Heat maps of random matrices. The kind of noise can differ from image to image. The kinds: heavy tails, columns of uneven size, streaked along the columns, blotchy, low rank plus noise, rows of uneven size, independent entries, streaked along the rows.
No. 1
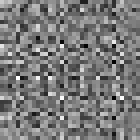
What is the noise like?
low rank plus noise
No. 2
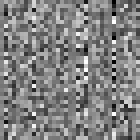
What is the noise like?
columns of uneven size
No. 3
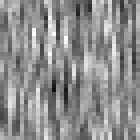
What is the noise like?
streaked along the columns
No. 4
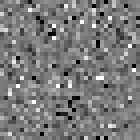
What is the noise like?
heavy tails
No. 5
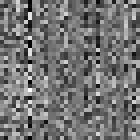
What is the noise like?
columns of uneven size
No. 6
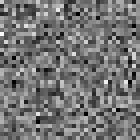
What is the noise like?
low rank plus noise
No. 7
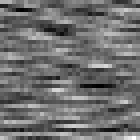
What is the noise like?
streaked along the rows
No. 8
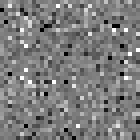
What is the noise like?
heavy tails
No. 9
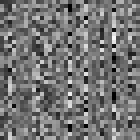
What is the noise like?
columns of uneven size
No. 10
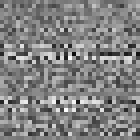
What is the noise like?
rows of uneven size
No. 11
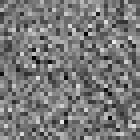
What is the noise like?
independent entries
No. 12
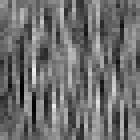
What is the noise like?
streaked along the columns
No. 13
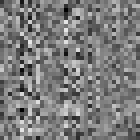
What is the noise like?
columns of uneven size
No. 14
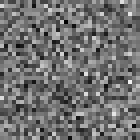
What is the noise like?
independent entries
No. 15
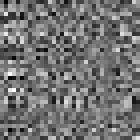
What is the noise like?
low rank plus noise
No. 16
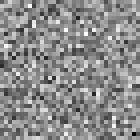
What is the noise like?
independent entries
